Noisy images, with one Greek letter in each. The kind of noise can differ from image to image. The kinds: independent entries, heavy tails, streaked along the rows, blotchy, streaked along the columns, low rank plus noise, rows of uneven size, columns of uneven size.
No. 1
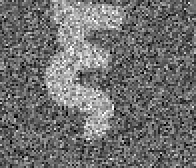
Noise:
independent entries
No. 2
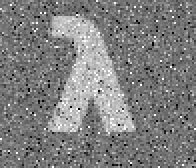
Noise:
heavy tails
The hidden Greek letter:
lambda
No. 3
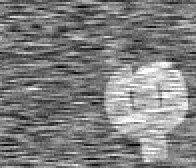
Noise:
streaked along the rows
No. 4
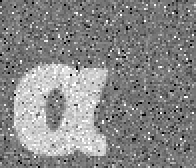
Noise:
heavy tails
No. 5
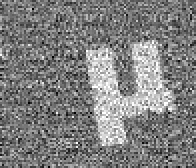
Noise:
low rank plus noise
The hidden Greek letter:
mu
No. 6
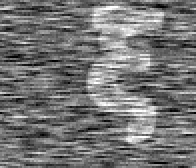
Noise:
streaked along the rows
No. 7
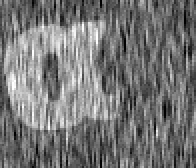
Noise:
streaked along the columns
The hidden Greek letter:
alpha
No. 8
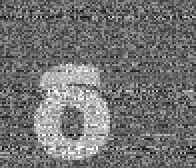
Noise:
rows of uneven size
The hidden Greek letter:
delta
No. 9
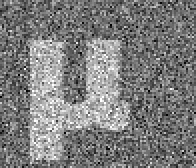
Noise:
independent entries
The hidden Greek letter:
mu
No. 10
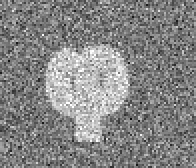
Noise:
independent entries
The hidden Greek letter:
phi
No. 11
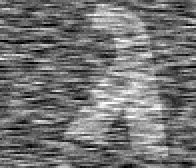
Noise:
streaked along the rows
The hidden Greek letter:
lambda
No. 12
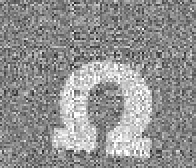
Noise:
low rank plus noise
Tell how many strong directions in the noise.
three or four
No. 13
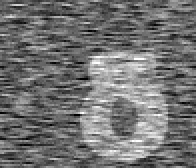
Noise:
streaked along the rows
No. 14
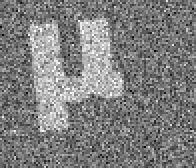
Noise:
independent entries
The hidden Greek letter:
mu
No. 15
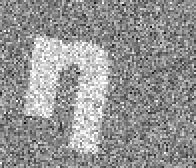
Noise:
independent entries
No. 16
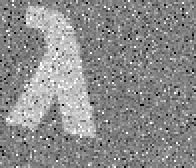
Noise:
heavy tails
